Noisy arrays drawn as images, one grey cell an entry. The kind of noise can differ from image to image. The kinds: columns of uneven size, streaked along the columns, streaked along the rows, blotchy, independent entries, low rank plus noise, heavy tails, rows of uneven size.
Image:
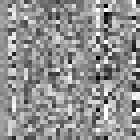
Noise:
columns of uneven size
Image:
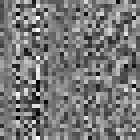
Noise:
columns of uneven size
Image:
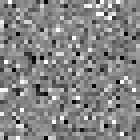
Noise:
heavy tails
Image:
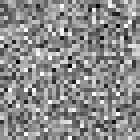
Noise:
independent entries
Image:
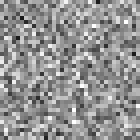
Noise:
independent entries
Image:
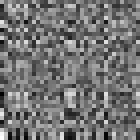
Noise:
low rank plus noise
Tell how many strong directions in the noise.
one
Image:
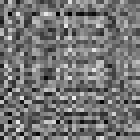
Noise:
low rank plus noise
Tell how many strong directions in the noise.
two
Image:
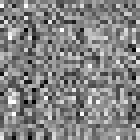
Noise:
low rank plus noise
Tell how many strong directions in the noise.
three or four
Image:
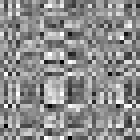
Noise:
low rank plus noise
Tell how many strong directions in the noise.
one
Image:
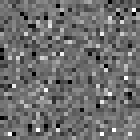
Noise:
heavy tails
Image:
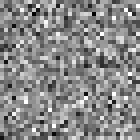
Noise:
independent entries
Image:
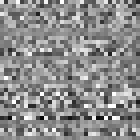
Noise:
rows of uneven size
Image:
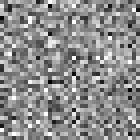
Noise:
low rank plus noise
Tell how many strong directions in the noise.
three or four
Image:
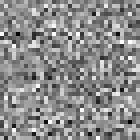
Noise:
low rank plus noise
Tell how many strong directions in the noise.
five to eight
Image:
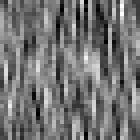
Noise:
streaked along the columns
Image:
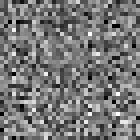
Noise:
low rank plus noise
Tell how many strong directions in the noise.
five to eight
